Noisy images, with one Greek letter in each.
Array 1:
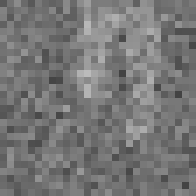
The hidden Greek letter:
eta
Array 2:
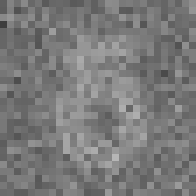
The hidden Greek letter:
delta
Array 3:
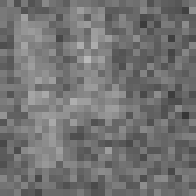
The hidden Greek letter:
mu
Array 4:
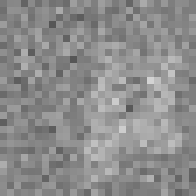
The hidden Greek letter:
mu
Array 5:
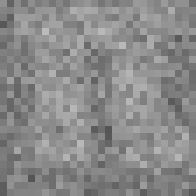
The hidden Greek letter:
pi
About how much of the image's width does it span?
nearly all
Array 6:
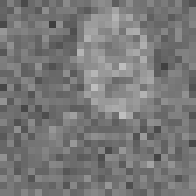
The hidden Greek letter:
theta
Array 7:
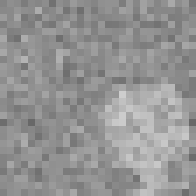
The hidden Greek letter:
phi
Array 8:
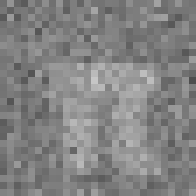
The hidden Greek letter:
pi
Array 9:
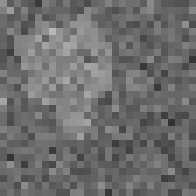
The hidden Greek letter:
phi
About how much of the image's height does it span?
two thirds
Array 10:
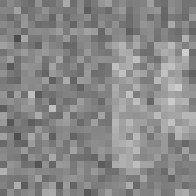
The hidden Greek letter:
mu
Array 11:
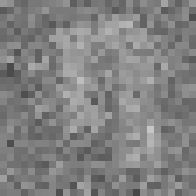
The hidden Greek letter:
eta
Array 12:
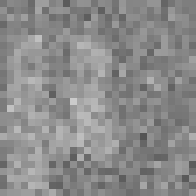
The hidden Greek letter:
mu
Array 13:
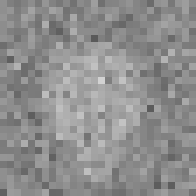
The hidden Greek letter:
phi
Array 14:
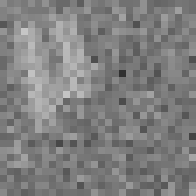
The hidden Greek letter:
mu
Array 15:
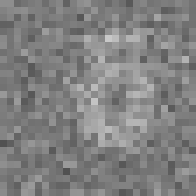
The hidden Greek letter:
delta
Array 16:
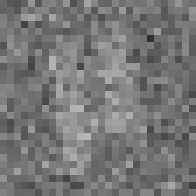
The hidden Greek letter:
mu
